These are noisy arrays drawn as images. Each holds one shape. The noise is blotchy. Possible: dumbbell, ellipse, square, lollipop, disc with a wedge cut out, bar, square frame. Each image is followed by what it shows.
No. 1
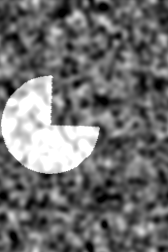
disc with a wedge cut out
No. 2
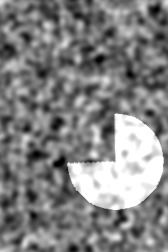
disc with a wedge cut out
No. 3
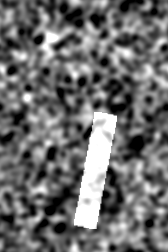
bar
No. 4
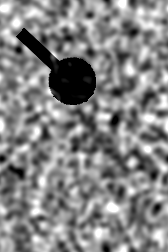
lollipop
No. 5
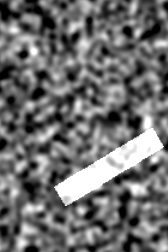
bar
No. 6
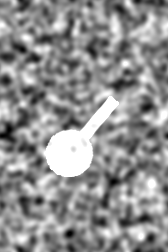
lollipop
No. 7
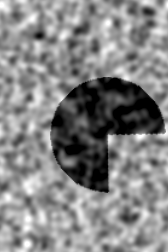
disc with a wedge cut out
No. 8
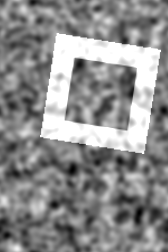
square frame
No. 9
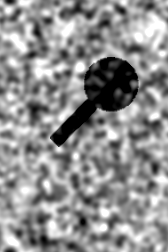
lollipop
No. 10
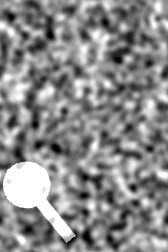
lollipop
